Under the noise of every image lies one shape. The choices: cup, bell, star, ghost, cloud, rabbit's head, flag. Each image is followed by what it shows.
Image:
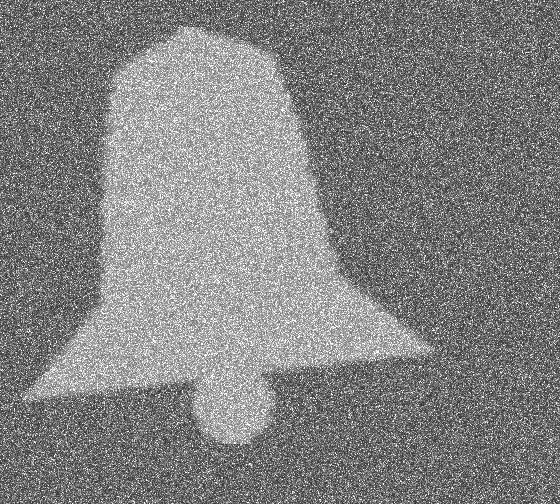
bell
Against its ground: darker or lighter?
lighter
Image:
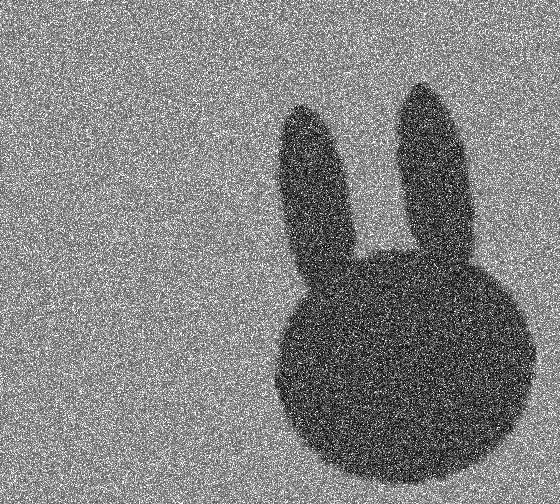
rabbit's head
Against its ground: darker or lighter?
darker
